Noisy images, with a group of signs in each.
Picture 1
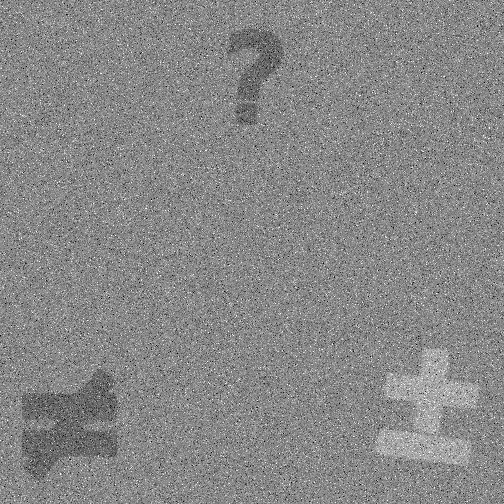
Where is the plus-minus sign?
bottom right
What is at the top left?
nothing
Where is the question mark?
top middle
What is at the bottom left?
not-equal sign
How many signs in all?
3
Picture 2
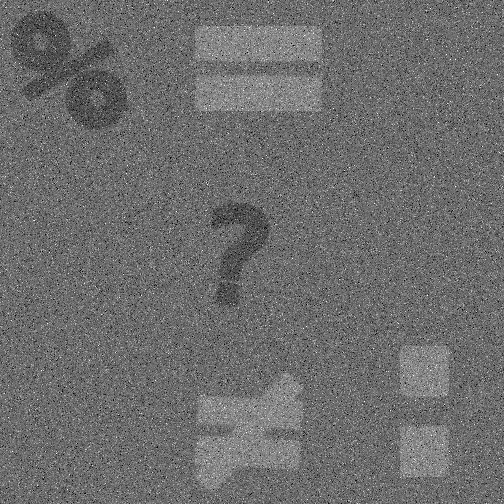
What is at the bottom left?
nothing
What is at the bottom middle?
not-equal sign
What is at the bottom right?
colon
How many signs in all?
5
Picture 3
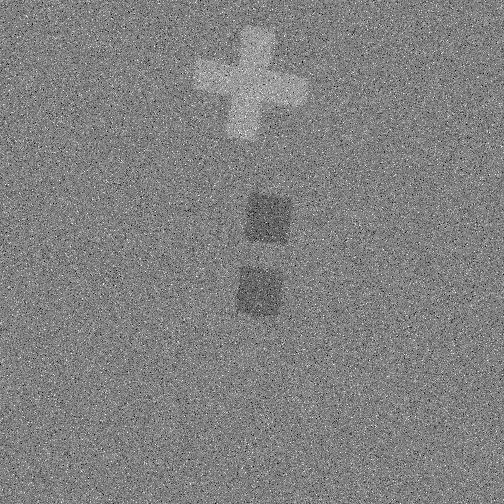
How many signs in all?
2
